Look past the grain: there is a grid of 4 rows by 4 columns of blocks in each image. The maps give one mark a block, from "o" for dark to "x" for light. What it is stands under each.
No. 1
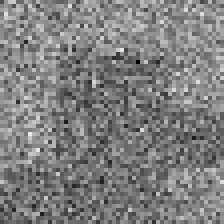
xxxx
xoox
xooo
ooox
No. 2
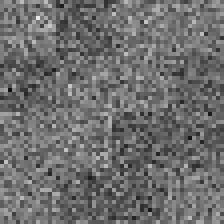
xoxx
oxxo
xxoo
xoox
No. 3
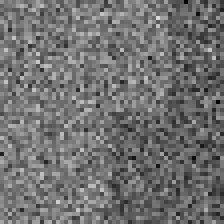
xxxo
xxxo
xxoo
xxoo
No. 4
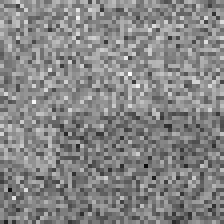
xxxx
xxxx
xooo
oooo
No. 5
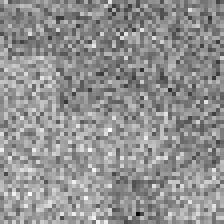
oooo
xooo
xxxo
xxox
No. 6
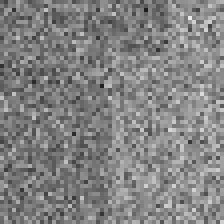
ooox
ooxx
ooxx
ooxx
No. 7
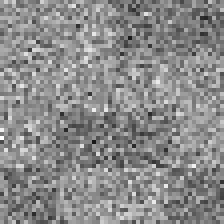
xxoo
xxxx
xoox
oxxo
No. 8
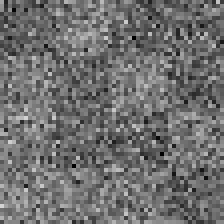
oxoo
xoxo
xoox
xxxo
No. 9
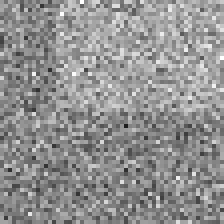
oxxx
oxxx
oooo
oooo
